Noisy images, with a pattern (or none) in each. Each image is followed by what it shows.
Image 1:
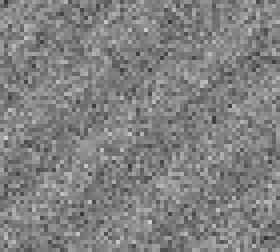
diagonal stripes
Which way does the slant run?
bottom left to top right
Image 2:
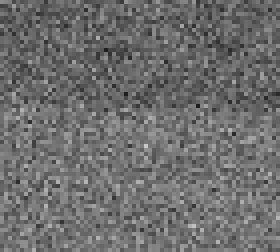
a sharp edge
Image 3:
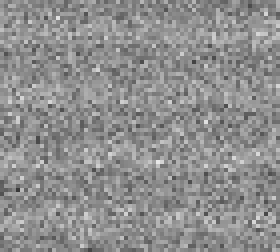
horizontal stripes
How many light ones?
4
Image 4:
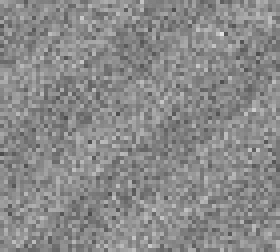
diagonal stripes
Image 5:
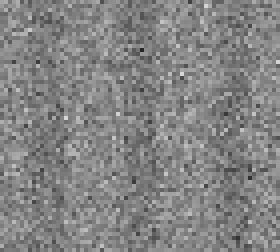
vertical stripes
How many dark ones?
3
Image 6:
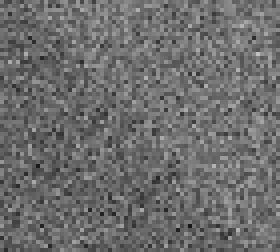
a sharp edge
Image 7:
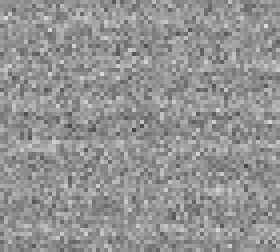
horizontal stripes
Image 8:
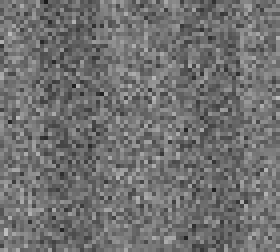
vertical stripes
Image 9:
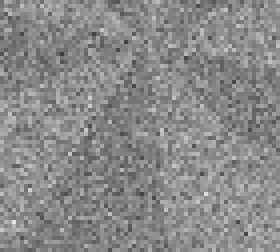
spokes from one point
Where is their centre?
top middle
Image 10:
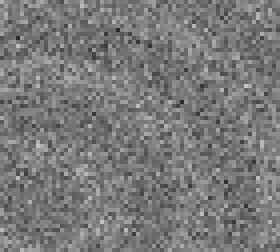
rings round one point
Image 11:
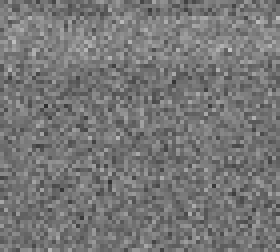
one horizontal stripe
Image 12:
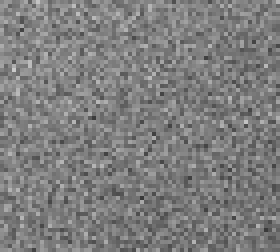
a smooth slope
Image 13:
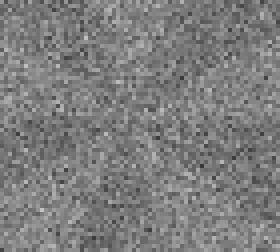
spokes from one point
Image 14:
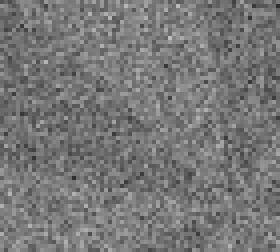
spokes from one point
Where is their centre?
bottom right
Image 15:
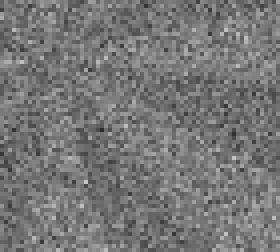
spokes from one point
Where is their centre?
top left
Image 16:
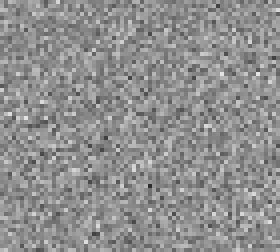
only noise
